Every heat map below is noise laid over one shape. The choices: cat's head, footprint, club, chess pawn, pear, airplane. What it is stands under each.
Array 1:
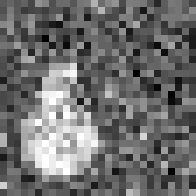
pear
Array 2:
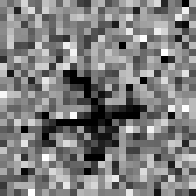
airplane
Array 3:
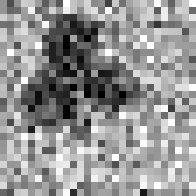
club
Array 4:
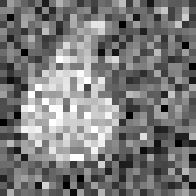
pear
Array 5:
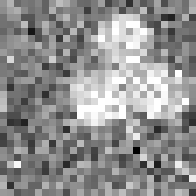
club
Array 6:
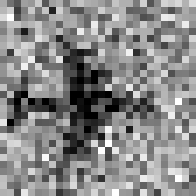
airplane
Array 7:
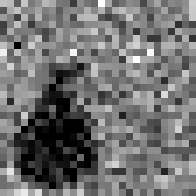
pear
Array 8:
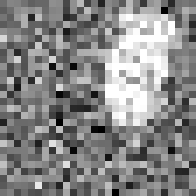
footprint
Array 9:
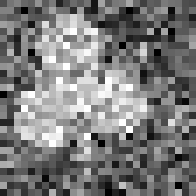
club
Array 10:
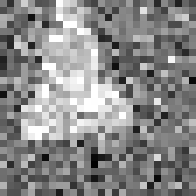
chess pawn
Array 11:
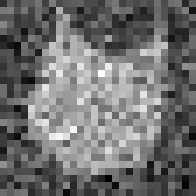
cat's head
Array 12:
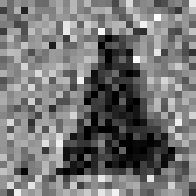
chess pawn
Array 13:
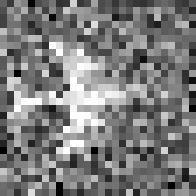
airplane
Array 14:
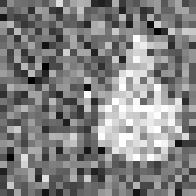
pear
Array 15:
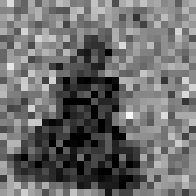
chess pawn
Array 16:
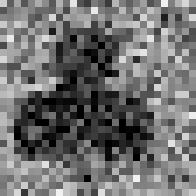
club
